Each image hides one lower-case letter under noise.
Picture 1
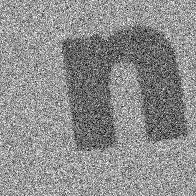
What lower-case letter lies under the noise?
n
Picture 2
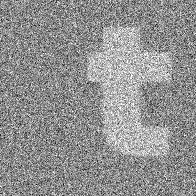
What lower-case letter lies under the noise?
t
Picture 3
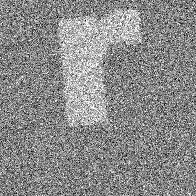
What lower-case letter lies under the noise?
r
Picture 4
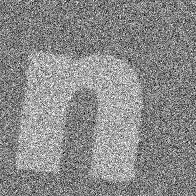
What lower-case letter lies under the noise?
n
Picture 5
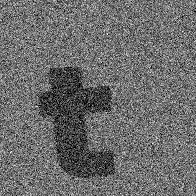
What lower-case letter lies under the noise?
t
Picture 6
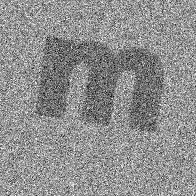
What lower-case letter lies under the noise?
m
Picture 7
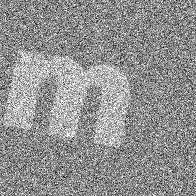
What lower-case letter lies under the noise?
m
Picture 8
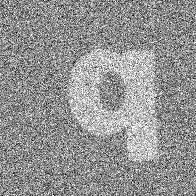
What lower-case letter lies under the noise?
q
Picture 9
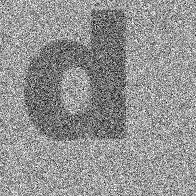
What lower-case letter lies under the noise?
d
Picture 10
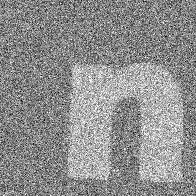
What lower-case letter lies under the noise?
n
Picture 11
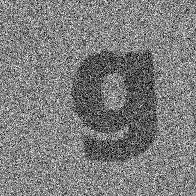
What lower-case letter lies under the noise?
g
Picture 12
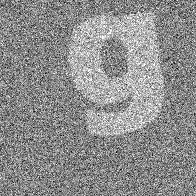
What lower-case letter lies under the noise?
g
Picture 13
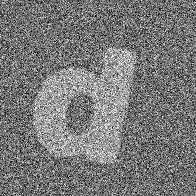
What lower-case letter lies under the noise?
d
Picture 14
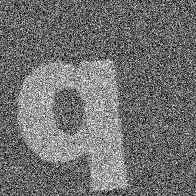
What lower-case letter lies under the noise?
q
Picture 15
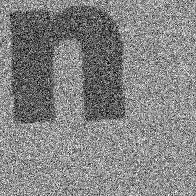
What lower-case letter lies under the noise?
n
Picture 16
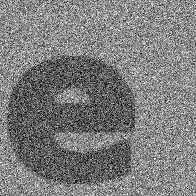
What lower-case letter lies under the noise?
e
